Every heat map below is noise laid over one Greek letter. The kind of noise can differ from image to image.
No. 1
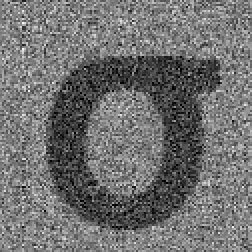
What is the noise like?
low rank plus noise
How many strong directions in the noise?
three or four
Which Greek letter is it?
sigma
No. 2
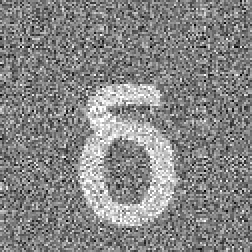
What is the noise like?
low rank plus noise
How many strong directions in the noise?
one
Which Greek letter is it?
delta
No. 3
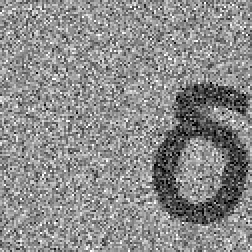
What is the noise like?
independent entries
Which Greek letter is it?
delta
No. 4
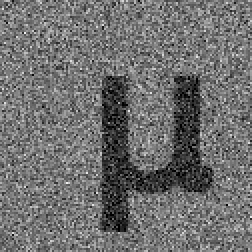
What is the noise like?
independent entries
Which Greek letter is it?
mu
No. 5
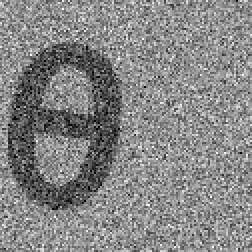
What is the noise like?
independent entries
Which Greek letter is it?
theta
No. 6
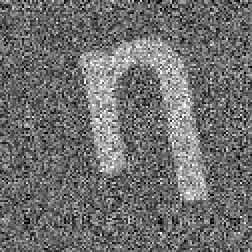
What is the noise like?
low rank plus noise
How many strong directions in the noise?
two
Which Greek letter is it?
eta
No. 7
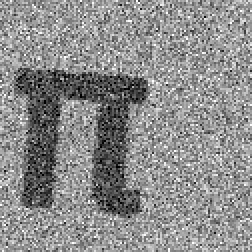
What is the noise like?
independent entries
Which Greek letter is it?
pi
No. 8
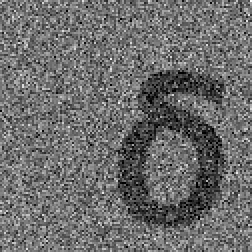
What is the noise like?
independent entries
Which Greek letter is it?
delta
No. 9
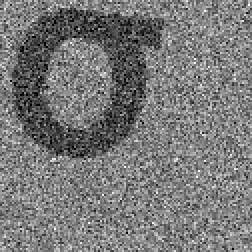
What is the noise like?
independent entries
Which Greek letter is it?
sigma
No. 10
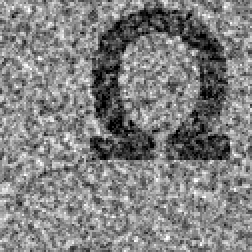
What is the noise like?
blotchy
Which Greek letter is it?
omega
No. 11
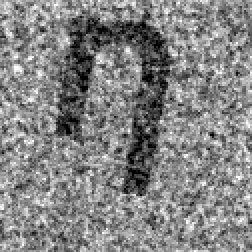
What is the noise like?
blotchy
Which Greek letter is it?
eta
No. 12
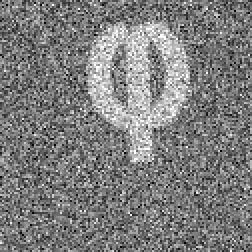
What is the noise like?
independent entries
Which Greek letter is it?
phi
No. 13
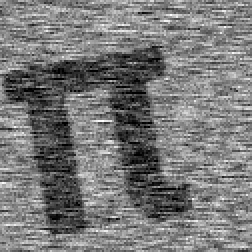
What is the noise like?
streaked along the rows
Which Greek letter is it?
pi
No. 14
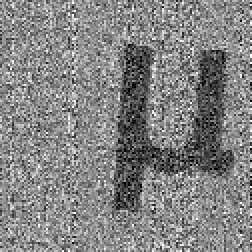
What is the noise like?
columns of uneven size
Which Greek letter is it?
mu
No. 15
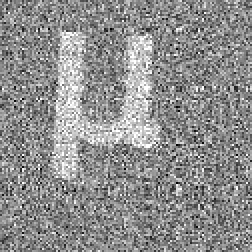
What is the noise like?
low rank plus noise
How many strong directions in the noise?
one
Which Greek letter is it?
mu
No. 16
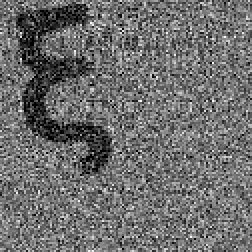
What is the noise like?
low rank plus noise
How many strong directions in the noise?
two
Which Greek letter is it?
xi
